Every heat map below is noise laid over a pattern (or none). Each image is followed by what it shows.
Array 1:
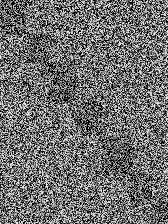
blocks along the diagonal
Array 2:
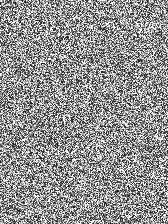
only noise
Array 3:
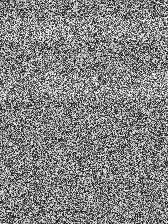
bands of rows
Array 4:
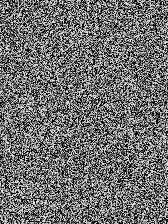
only noise
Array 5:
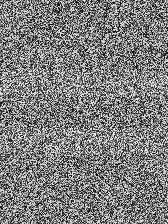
bands of rows
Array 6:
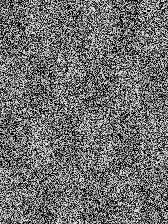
a checkerboard
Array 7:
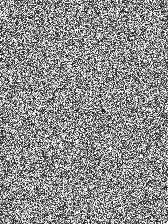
only noise
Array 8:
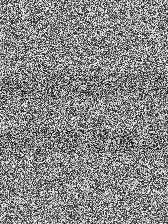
bands of rows
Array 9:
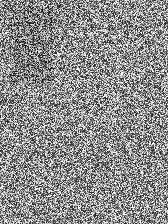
one block
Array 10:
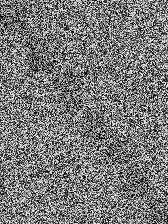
blocks along the diagonal
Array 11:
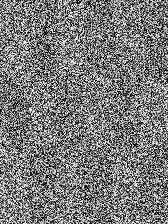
a checkerboard
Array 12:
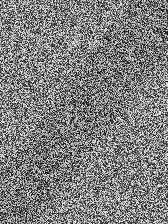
a diagonal band
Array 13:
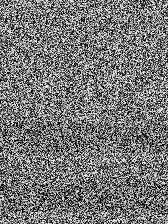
bands of rows
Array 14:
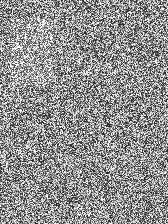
one block
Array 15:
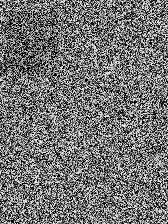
one block
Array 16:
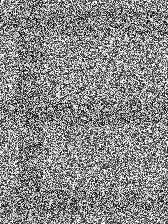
bands of rows crossing bands of columns
